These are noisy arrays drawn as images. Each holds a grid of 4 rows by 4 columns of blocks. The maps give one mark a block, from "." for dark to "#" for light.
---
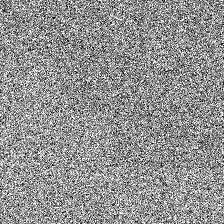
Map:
. . . .
# . . .
# # . .
# # # #
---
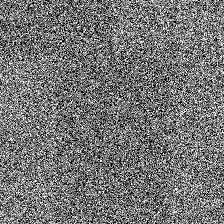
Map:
. . # #
# . . #
# . . #
# . . #
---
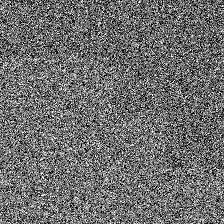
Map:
. . . .
# # . .
# # # .
# # # #
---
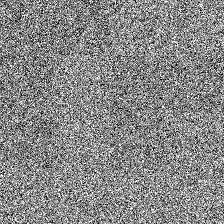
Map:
. . # #
. # . .
. # . #
# # # #
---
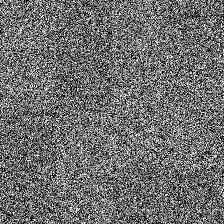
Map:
# . # .
# . # #
. # # #
. # . .
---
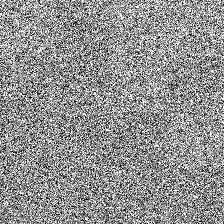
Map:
# . # #
. . # .
. . . #
. . . .
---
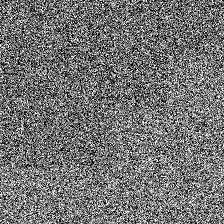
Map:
. . . .
. . . #
. . # #
# # # #
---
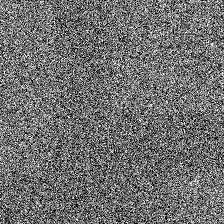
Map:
# . # #
# . # #
# . . .
. . . #
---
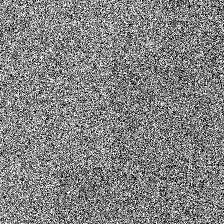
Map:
# # # .
# # . .
# # . .
# . . .
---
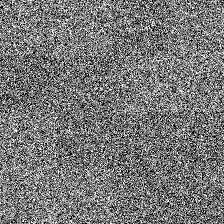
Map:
# # . #
. . # #
# . . .
# # . .
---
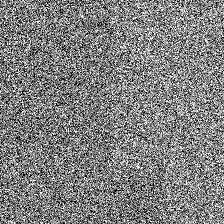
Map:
. . # #
. . # #
. . # #
. . . #
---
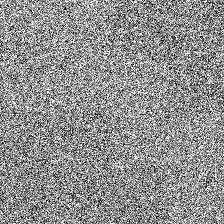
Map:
# # . .
# # # .
. . # #
. . . #
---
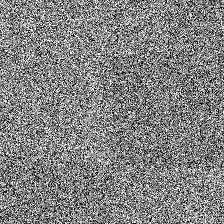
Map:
# # # .
# # . .
# # . .
. . # #
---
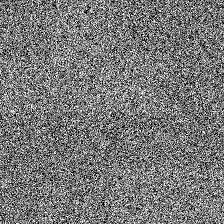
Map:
. # . .
# # # .
. . . .
. . # #
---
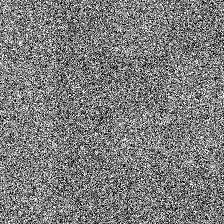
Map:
# . # .
# . . #
# . # #
# . . .
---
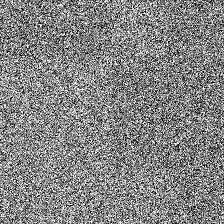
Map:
. . # .
# # . .
# # . .
# # # .
